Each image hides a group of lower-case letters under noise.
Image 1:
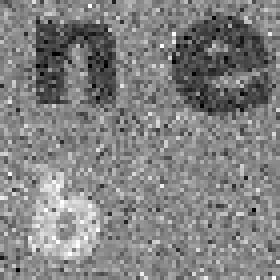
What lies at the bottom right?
nothing
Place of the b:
bottom left
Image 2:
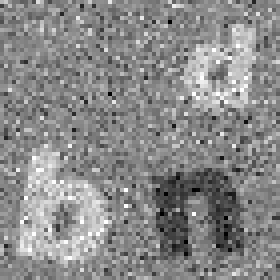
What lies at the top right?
d
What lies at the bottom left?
b
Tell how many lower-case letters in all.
3
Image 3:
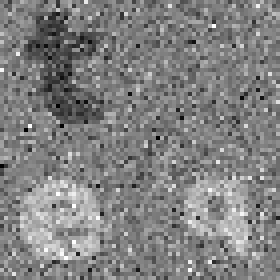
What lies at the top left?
t
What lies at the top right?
nothing
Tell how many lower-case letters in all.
3
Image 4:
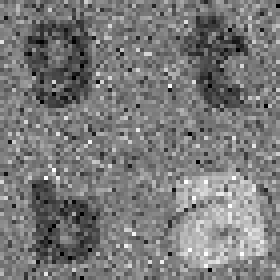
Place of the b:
bottom left
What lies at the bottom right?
a
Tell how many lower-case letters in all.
4
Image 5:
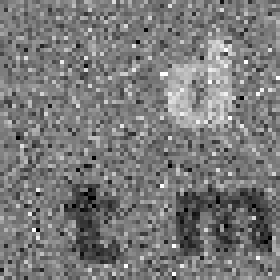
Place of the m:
bottom right
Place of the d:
top right
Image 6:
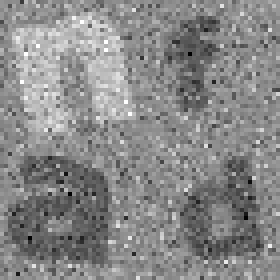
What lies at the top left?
n
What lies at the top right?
f
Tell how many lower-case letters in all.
4
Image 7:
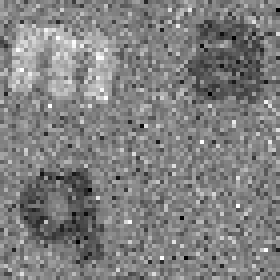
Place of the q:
bottom left
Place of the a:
top right
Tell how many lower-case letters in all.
3
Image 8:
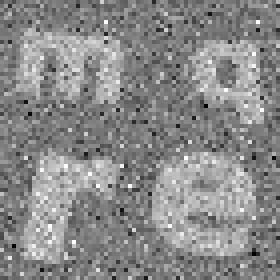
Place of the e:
bottom right
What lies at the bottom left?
r
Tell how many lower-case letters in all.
4
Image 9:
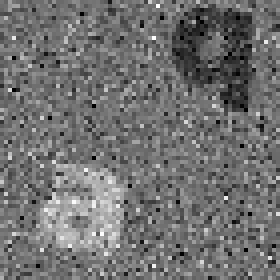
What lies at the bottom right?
nothing
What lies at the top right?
q
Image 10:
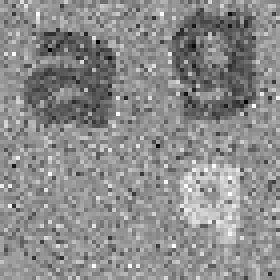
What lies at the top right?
g
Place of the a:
top left
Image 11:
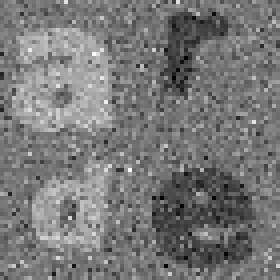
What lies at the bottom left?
d
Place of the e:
bottom right
